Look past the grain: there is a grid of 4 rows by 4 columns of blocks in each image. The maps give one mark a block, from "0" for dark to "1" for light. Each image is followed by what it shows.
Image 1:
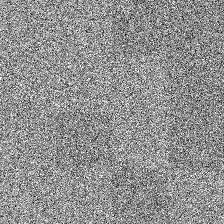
1 1 0 0
1 1 1 0
1 0 1 0
1 1 0 1
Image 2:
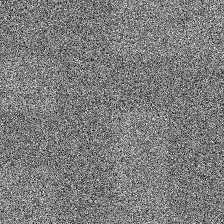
0 0 1 1
1 0 0 0
0 0 1 0
1 0 1 0
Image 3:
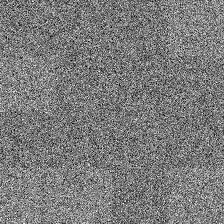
0 0 0 1
1 0 0 0
0 0 0 0
1 1 0 1
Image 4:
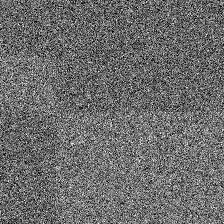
0 0 0 0
1 0 0 0
0 1 1 1
0 1 1 1
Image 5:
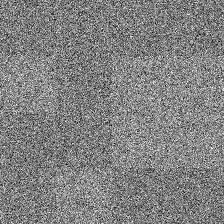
0 0 0 0
1 0 1 1
0 0 1 1
0 1 0 0
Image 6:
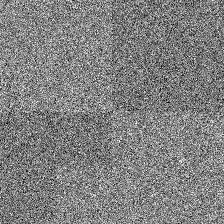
1 1 0 0
1 1 0 0
0 0 1 1
0 1 1 1
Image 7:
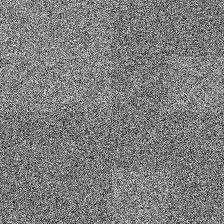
1 1 0 0
1 1 0 1
0 0 0 0
0 0 1 0
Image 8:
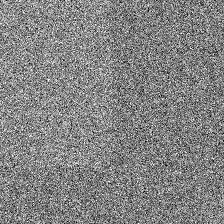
1 1 0 0
1 1 0 0
1 1 0 0
0 0 0 0
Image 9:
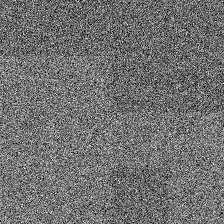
0 0 0 0
1 1 0 0
1 1 1 1
1 1 0 1
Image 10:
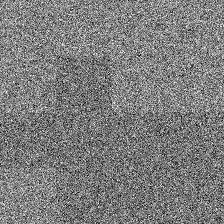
1 1 1 1
1 0 1 1
0 0 0 0
1 0 0 0
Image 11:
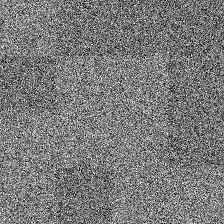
1 0 0 0
0 1 1 0
1 1 1 0
1 0 1 1
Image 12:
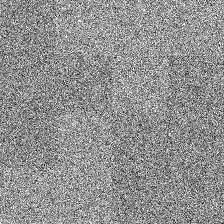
0 1 1 1
0 0 1 0
0 1 0 0
1 1 0 0
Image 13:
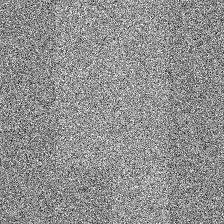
0 1 1 0
0 1 1 0
0 1 1 0
0 0 1 0
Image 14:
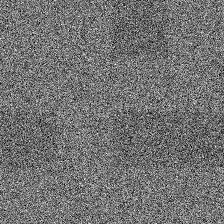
1 1 0 1
1 1 1 1
0 1 0 0
1 1 1 1
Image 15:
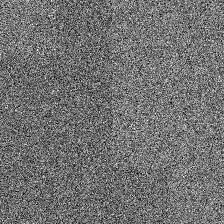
1 0 1 1
0 0 1 1
0 0 1 1
0 0 0 1
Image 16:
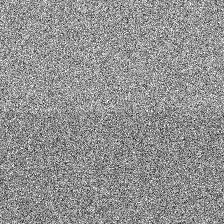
1 1 1 1
1 1 1 1
0 0 0 0
0 0 0 0
